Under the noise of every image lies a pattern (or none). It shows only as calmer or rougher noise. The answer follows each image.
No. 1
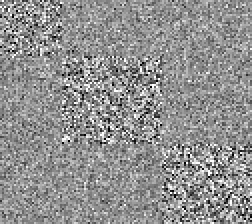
blocks along the diagonal
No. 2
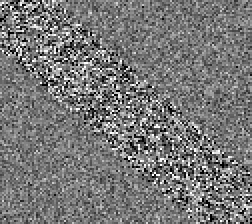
a diagonal band
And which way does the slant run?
top left to bottom right
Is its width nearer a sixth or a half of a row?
a half
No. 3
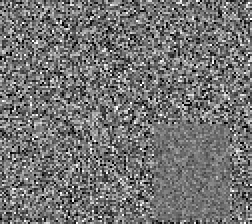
one block
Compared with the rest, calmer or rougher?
calmer
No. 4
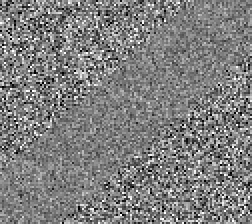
a diagonal band
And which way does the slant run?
bottom left to top right
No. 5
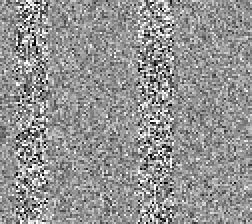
bands of columns
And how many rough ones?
2
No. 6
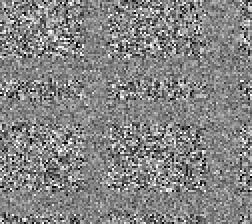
bands of rows crossing bands of columns
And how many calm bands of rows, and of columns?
3 and 2
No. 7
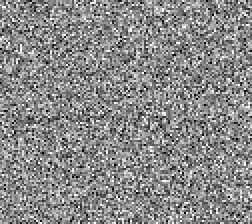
only noise
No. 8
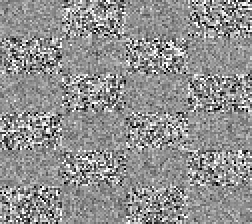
a checkerboard
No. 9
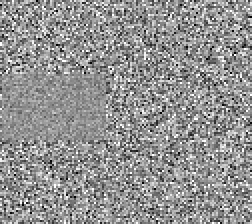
one block
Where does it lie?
middle left
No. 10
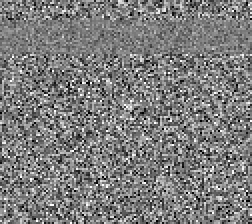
one band of rows
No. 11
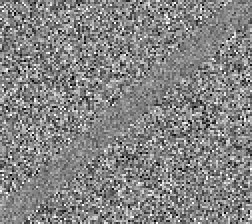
a diagonal band
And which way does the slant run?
bottom left to top right
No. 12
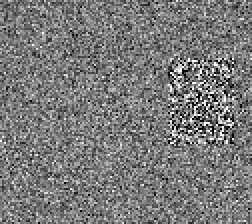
one block
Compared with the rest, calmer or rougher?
rougher
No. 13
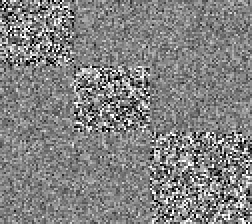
blocks along the diagonal
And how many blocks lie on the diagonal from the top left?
3
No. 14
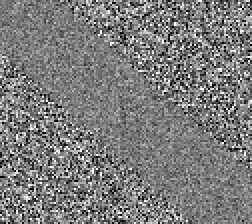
a diagonal band
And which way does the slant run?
top left to bottom right
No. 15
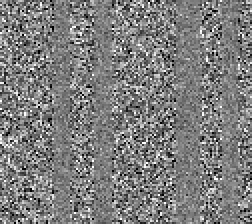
bands of columns
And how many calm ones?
4
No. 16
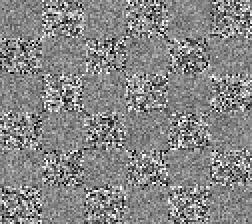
a checkerboard
